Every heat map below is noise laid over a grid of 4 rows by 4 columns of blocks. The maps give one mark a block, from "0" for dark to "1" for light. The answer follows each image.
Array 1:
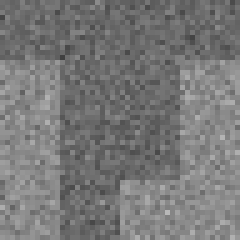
0000
1001
1001
1011
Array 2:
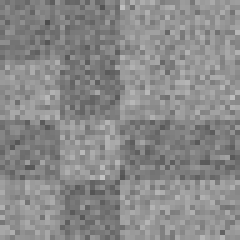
0011
1011
0100
1011
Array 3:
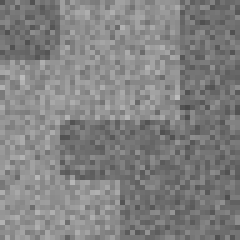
0110
1110
1000
1100
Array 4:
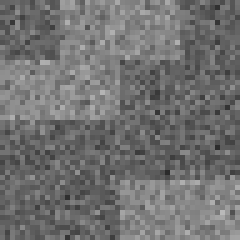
0110
1100
0000
0011
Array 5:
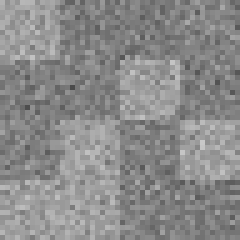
1000
0010
0101
1100
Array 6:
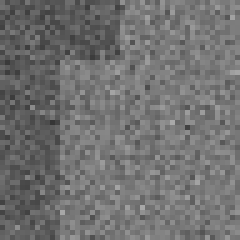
0011
0111
0111
0111
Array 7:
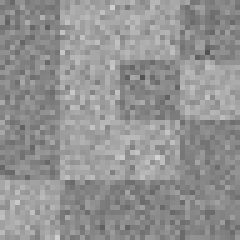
0110
0101
0110
1000
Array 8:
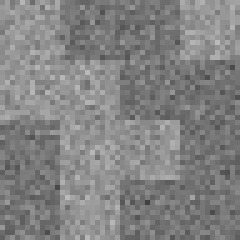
1001
1100
0110
0100
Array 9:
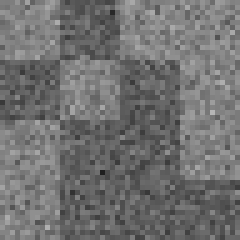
1011
0101
1001
1000
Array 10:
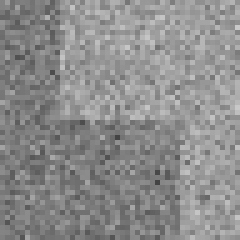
0111
0111
0001
0001
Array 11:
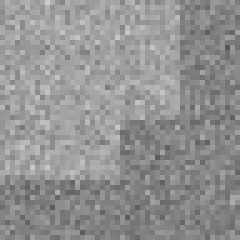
1110
1110
1100
0000
